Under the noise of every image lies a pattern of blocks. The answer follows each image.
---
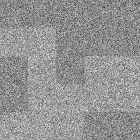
no symmetry
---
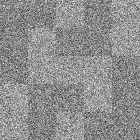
the same after a half turn
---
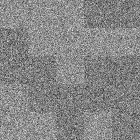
no symmetry
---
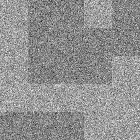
no symmetry
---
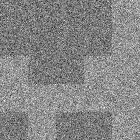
no symmetry
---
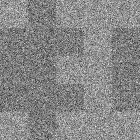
top and bottom mirror each other
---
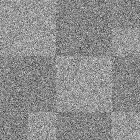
mirrored about the diagonal from the top left
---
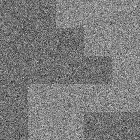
no symmetry
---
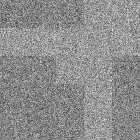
mirrored about the diagonal from the bottom left
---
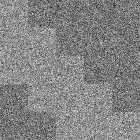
mirrored about the diagonal from the bottom left
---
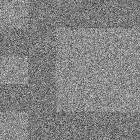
top and bottom mirror each other
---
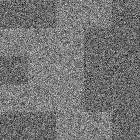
top and bottom mirror each other
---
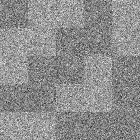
mirrored about the diagonal from the top left
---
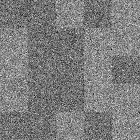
top and bottom mirror each other
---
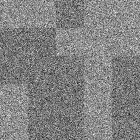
no symmetry
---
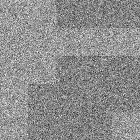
no symmetry
